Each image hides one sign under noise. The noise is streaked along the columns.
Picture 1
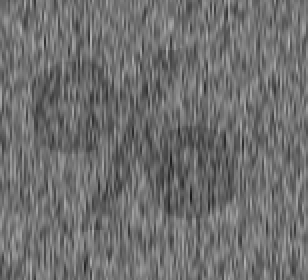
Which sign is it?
percent sign
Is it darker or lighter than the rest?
darker
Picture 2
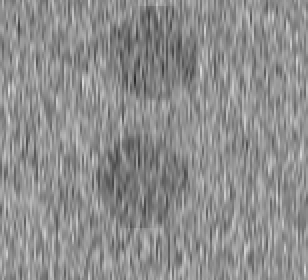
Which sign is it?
colon
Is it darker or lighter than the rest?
darker
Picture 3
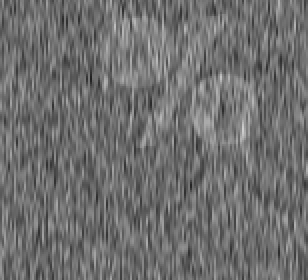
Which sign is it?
percent sign
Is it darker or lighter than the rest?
lighter
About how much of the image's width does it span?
half
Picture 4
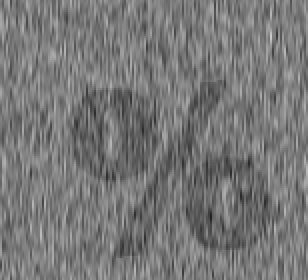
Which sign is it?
percent sign
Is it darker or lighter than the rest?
darker
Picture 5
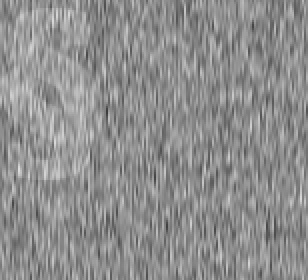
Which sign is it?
section sign
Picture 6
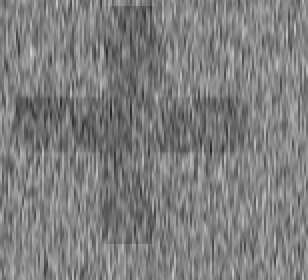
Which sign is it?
plus sign
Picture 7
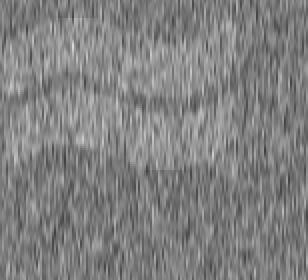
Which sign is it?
approximately sign
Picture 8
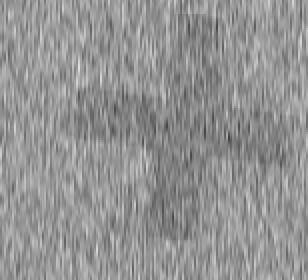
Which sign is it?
plus sign
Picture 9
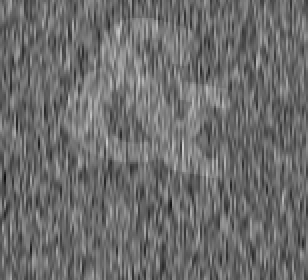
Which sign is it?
ampersand
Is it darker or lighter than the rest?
lighter
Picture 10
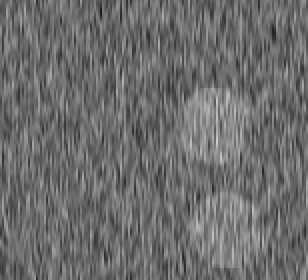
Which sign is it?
colon
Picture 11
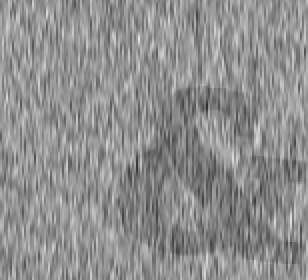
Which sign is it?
ampersand
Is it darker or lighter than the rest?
darker
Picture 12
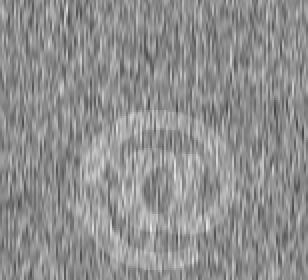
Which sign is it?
at sign
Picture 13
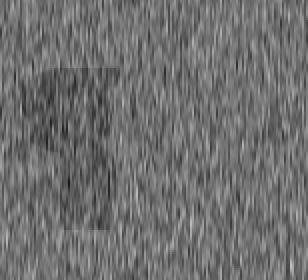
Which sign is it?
pilcrow
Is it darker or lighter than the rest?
darker
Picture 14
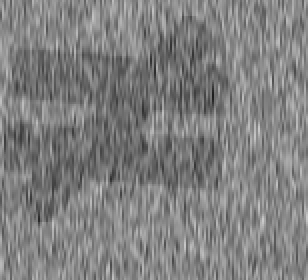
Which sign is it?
not-equal sign
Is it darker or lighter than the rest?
darker
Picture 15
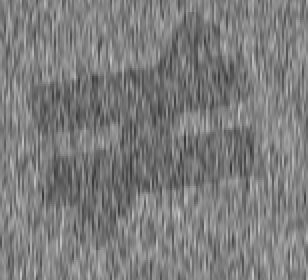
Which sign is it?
not-equal sign
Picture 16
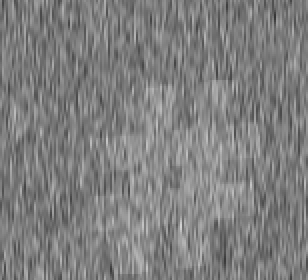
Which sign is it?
hash sign
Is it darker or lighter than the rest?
lighter
